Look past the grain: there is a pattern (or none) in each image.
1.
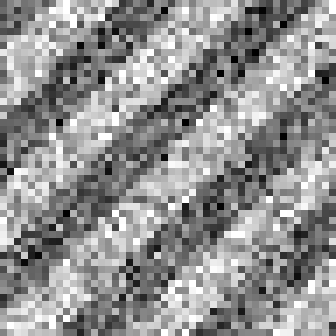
diagonal stripes
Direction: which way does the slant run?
bottom left to top right
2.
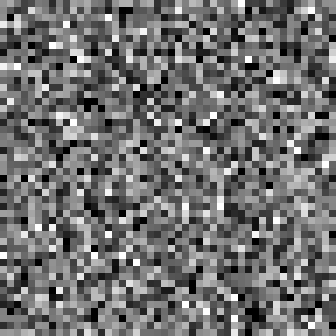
only noise
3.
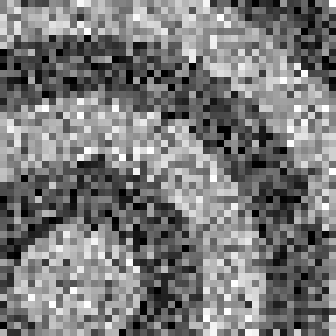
rings round one point
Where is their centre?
bottom left
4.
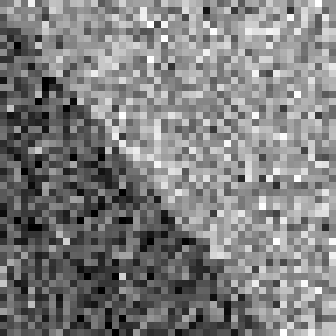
a sharp edge
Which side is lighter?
top right
